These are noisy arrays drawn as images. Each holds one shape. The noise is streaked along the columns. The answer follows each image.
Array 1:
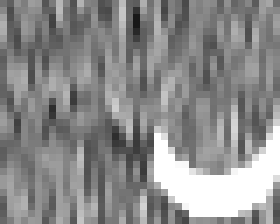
crescent
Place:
bottom right
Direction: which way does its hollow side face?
up
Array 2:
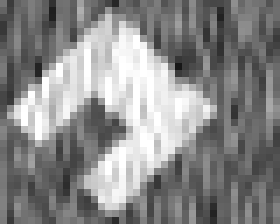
square with a notch
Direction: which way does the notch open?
down and left
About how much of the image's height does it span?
nearly all
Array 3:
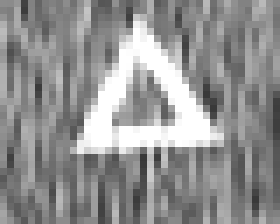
triangle frame
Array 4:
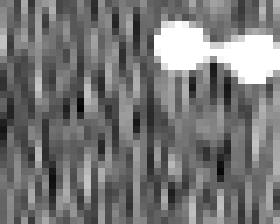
dumbbell
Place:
top right
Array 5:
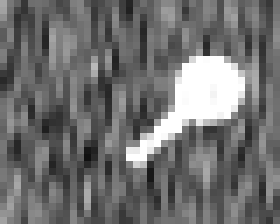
lollipop
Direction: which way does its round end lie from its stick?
up and right
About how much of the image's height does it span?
half
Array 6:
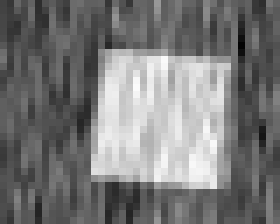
square
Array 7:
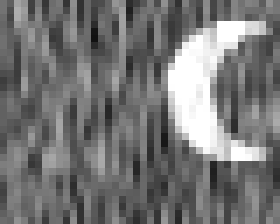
crescent
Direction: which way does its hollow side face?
right
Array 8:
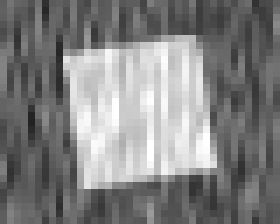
square
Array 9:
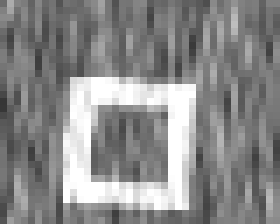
square frame
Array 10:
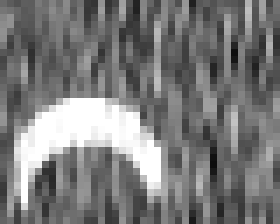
crescent
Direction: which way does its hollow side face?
down
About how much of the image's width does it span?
half
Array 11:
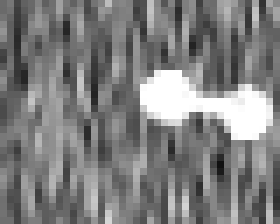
dumbbell
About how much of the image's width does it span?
half
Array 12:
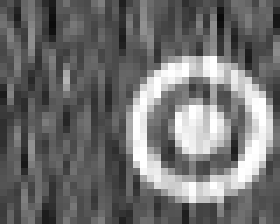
bullseye
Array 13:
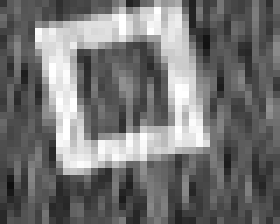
square frame
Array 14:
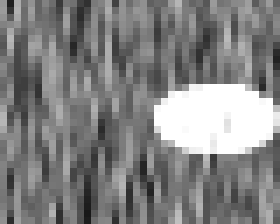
ellipse
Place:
middle right
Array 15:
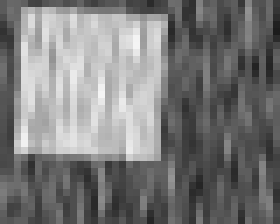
square
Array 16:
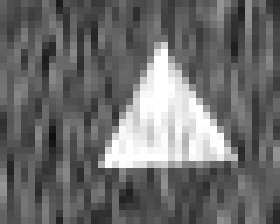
triangle
